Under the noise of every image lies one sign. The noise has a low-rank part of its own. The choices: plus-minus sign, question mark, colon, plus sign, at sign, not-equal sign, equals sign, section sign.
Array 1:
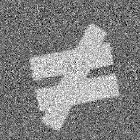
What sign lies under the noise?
not-equal sign
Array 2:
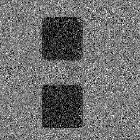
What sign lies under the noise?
colon
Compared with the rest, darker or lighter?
darker
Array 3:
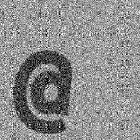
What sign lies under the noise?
at sign
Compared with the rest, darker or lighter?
darker
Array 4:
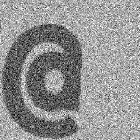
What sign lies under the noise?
at sign
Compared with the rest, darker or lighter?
darker
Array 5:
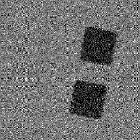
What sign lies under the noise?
colon
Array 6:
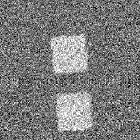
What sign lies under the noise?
colon
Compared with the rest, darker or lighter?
lighter
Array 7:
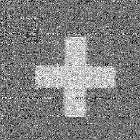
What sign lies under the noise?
plus sign
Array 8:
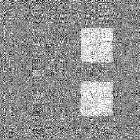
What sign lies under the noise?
colon
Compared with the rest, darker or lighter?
lighter
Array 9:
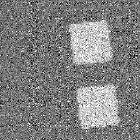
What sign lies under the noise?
colon
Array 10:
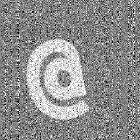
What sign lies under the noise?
at sign
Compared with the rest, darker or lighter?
lighter
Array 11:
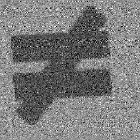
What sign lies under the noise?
not-equal sign
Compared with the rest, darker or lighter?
darker
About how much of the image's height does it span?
nearly all
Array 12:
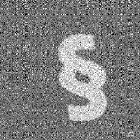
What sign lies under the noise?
section sign
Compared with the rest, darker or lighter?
lighter
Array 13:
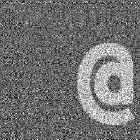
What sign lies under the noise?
at sign
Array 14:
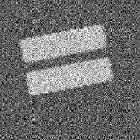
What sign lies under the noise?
equals sign
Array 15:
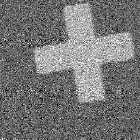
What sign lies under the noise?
plus sign
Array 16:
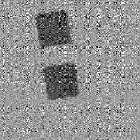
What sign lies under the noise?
colon
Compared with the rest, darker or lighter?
darker
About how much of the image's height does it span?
two thirds
